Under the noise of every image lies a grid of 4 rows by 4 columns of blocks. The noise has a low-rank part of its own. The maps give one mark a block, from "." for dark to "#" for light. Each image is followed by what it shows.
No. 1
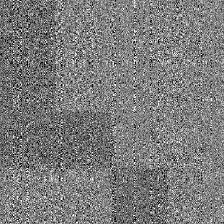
.###
.###
..##
##.#
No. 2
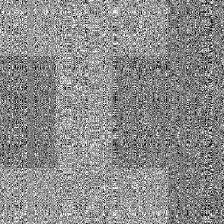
###.
.#..
.#..
###.
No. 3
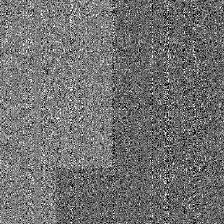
##..
##..
##..
#...
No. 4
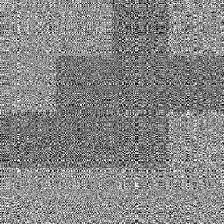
##.#
#...
...#
####
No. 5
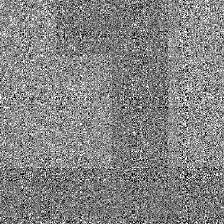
#..#
##.#
##.#
....
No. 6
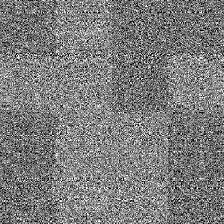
.#..
##.#
.##.
.##.
